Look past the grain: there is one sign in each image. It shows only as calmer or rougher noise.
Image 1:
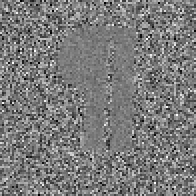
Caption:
calm pilcrow
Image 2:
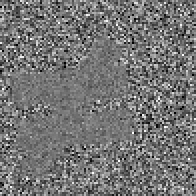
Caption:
calm not-equal sign
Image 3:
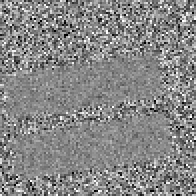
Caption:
calm equals sign
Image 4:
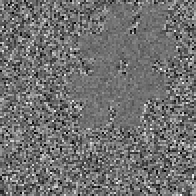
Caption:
calm hash sign
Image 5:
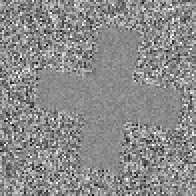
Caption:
calm plus sign
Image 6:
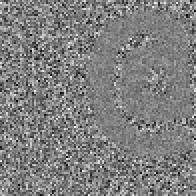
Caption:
calm at sign
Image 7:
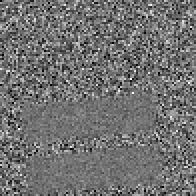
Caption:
calm equals sign
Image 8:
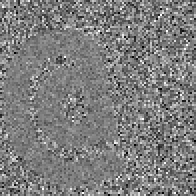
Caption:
calm at sign
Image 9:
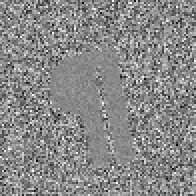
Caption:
calm pilcrow
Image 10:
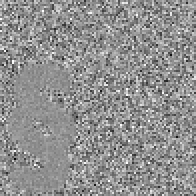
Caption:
calm section sign
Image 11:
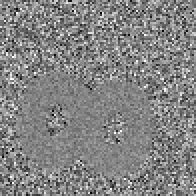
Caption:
calm infinity sign
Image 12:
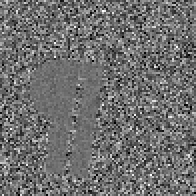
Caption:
calm pilcrow
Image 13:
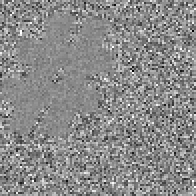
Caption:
calm hash sign
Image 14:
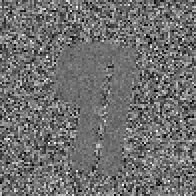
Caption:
calm pilcrow
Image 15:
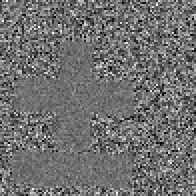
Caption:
calm plus-minus sign
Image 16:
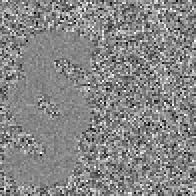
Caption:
calm section sign
